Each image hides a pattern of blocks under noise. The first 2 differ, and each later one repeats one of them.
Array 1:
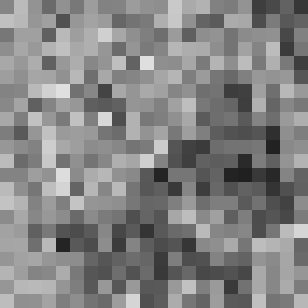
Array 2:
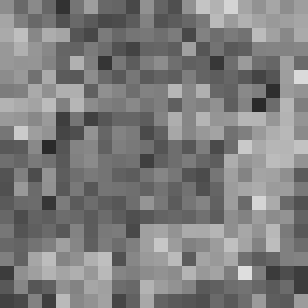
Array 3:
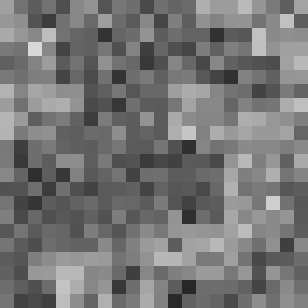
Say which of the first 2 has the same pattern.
2
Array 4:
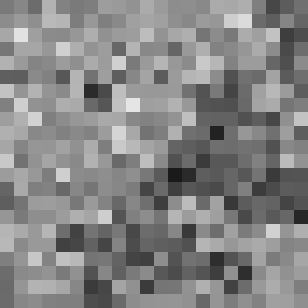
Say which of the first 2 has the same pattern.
1
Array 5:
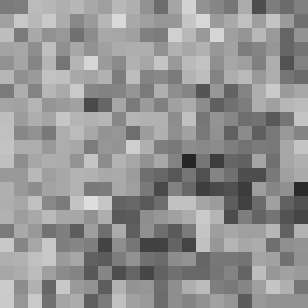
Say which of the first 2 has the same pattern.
1
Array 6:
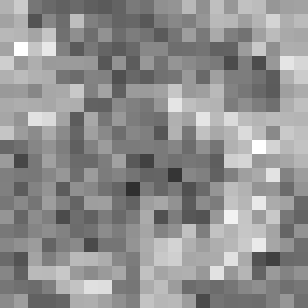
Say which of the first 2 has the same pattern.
2
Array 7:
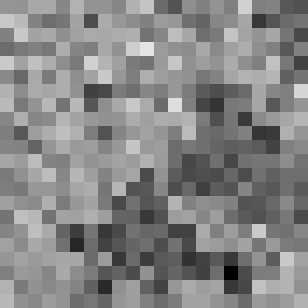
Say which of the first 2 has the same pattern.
1
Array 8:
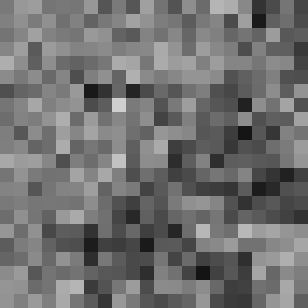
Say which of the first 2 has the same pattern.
1
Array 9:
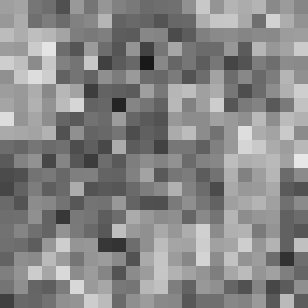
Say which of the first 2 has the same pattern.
2
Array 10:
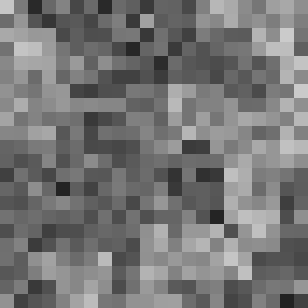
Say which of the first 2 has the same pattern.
2
